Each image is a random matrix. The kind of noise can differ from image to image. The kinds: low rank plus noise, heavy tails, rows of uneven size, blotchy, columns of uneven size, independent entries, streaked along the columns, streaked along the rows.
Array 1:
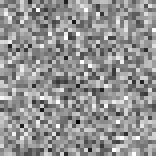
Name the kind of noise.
independent entries
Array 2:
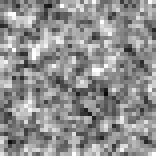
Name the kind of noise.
blotchy
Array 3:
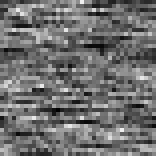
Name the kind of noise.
streaked along the rows
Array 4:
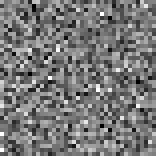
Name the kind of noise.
independent entries
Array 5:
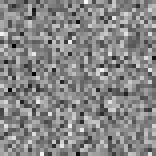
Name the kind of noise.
independent entries
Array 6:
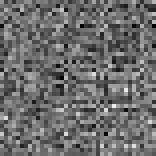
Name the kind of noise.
low rank plus noise
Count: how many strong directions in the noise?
one
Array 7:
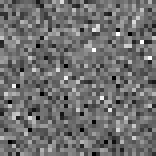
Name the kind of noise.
heavy tails
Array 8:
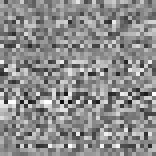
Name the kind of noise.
rows of uneven size
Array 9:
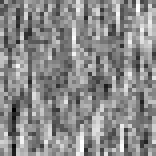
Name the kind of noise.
streaked along the columns
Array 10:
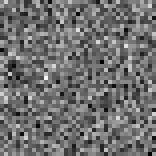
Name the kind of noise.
independent entries
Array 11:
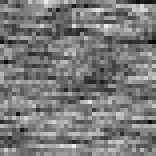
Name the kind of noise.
streaked along the rows
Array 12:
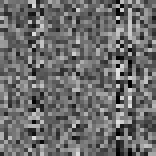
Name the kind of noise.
columns of uneven size
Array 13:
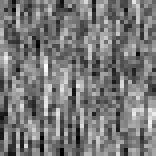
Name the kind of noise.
streaked along the columns
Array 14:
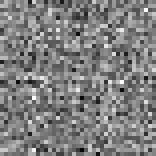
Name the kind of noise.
low rank plus noise
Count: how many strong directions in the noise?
five to eight
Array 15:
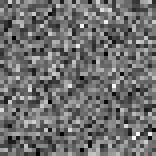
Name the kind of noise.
independent entries
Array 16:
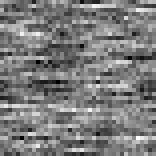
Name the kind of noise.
streaked along the rows
